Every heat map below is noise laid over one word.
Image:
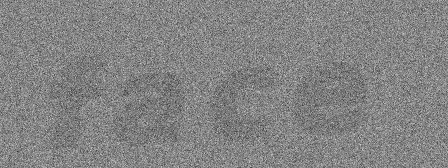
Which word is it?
face
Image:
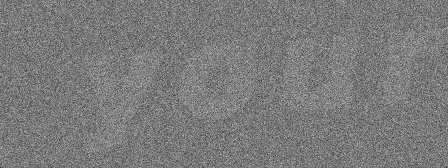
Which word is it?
your
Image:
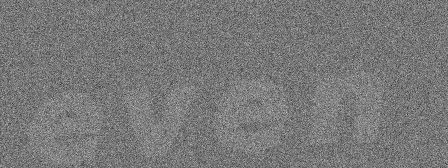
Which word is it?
even
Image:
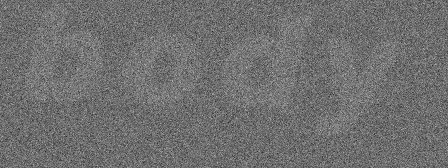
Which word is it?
body
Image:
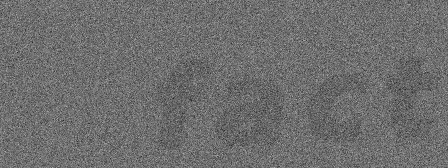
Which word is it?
fact
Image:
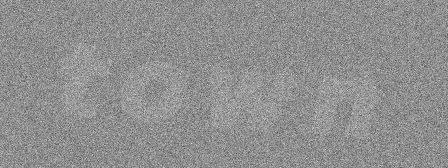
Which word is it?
town
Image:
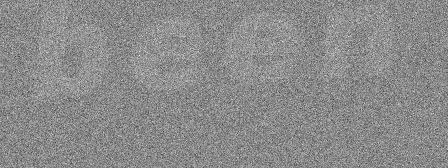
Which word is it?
been
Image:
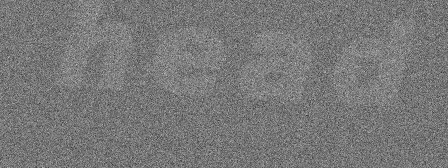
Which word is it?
head
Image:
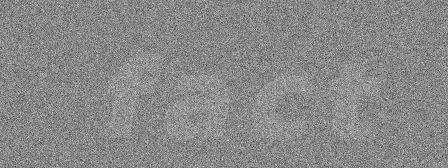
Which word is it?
fact
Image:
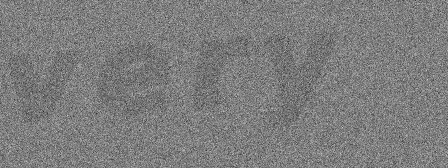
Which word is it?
very
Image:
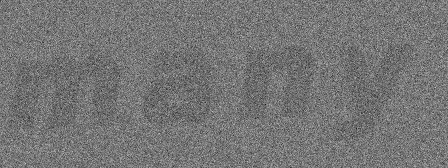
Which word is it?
many
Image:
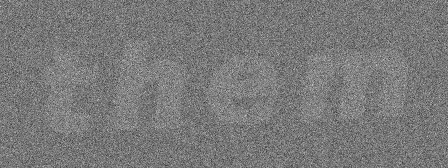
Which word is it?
them
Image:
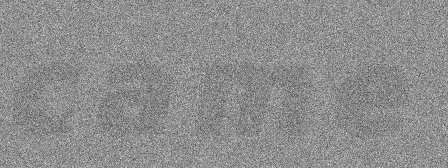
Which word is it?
came
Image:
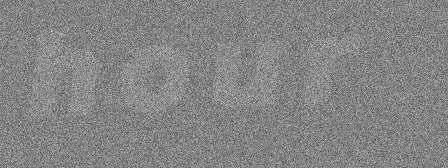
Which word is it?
hour
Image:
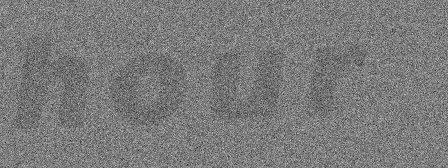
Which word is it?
hour
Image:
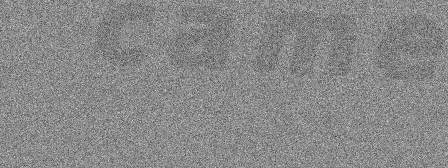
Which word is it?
came
